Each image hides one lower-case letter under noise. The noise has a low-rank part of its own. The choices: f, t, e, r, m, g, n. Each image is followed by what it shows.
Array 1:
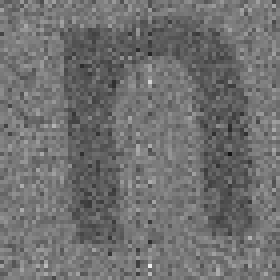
n
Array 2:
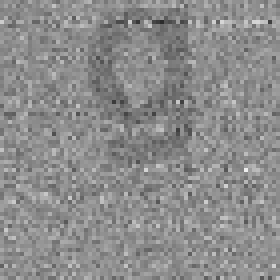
g
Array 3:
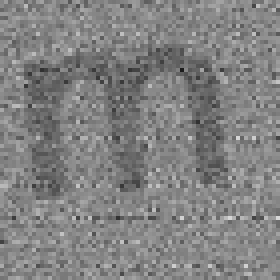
m
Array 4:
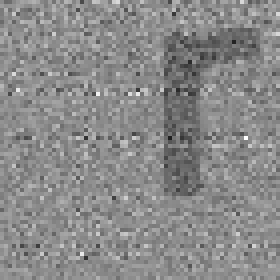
r
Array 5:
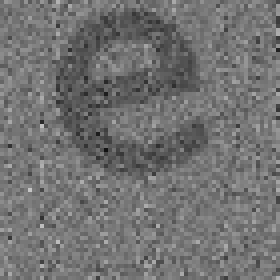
e
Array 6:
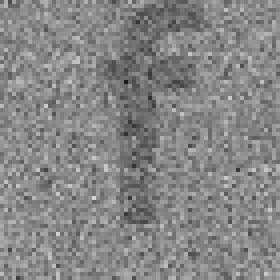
f
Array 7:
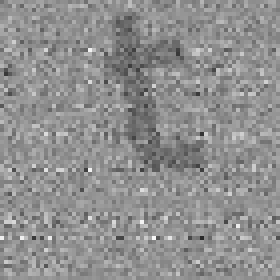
t
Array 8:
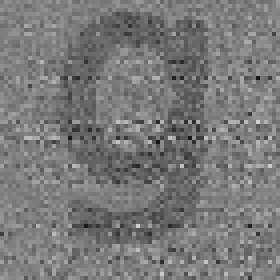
g
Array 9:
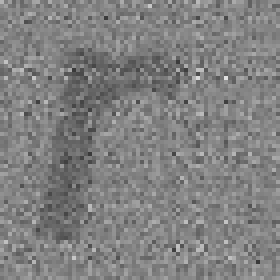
r
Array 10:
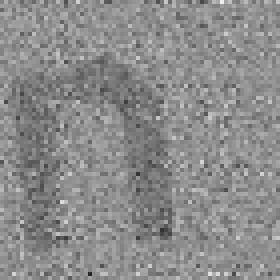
n
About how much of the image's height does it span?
two thirds
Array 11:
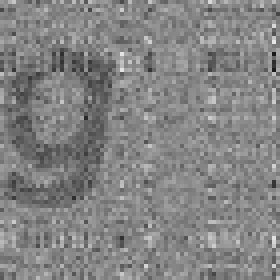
g
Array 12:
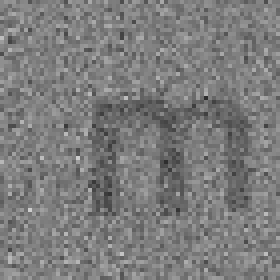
m
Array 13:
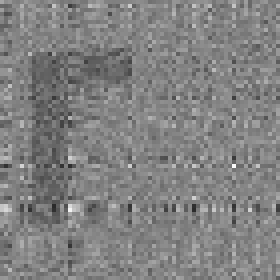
r
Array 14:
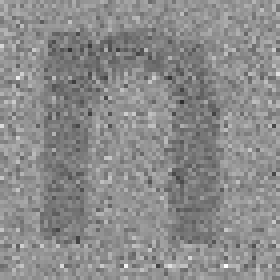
n
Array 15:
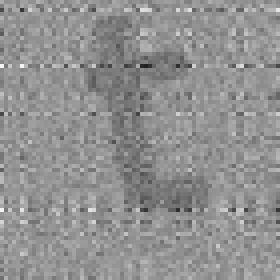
t
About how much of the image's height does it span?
two thirds
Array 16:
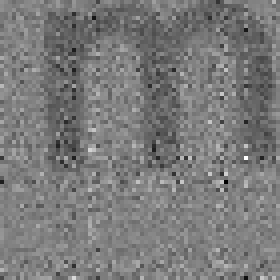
m
